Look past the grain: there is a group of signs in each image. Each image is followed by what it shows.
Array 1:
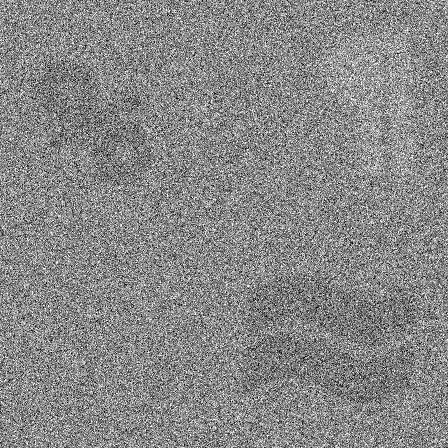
top left: dark percent sign; top right: light pilcrow; bottom right: dark approximately sign
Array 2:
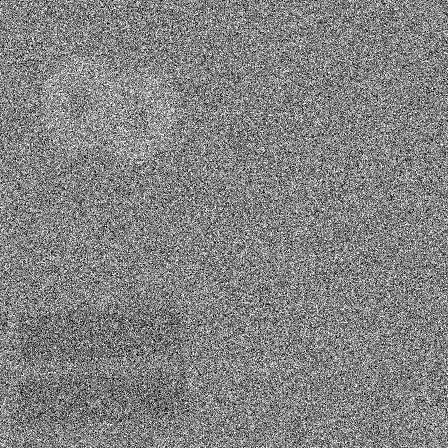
top left: light infinity sign; bottom left: dark equals sign
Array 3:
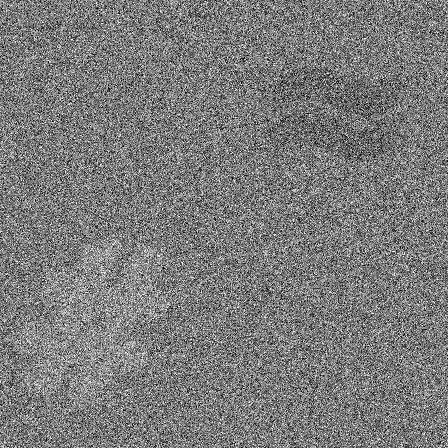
top right: dark approximately sign; bottom left: light hash sign
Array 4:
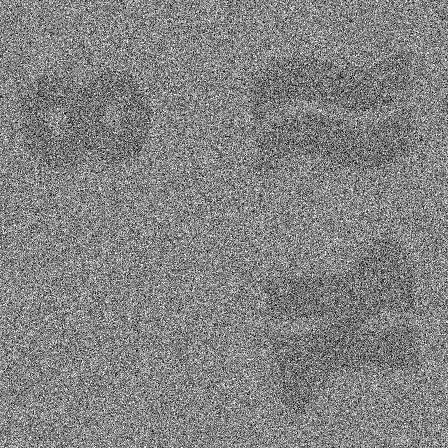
top left: dark infinity sign; top right: dark approximately sign; bottom right: dark not-equal sign
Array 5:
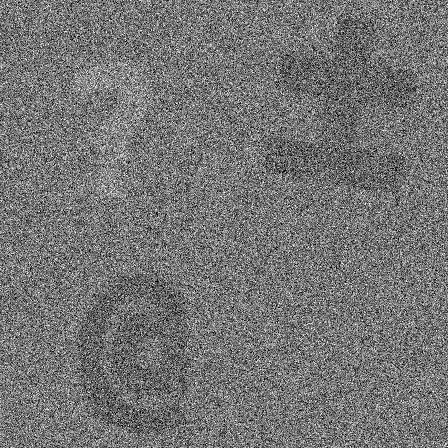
top left: light question mark; top right: dark plus-minus sign; bottom left: dark at sign
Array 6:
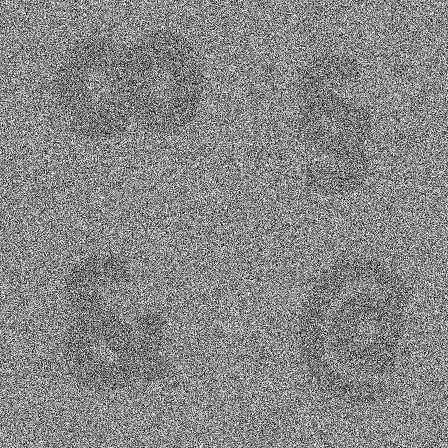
top left: dark infinity sign; top right: dark section sign; bottom left: dark ampersand; bottom right: dark at sign
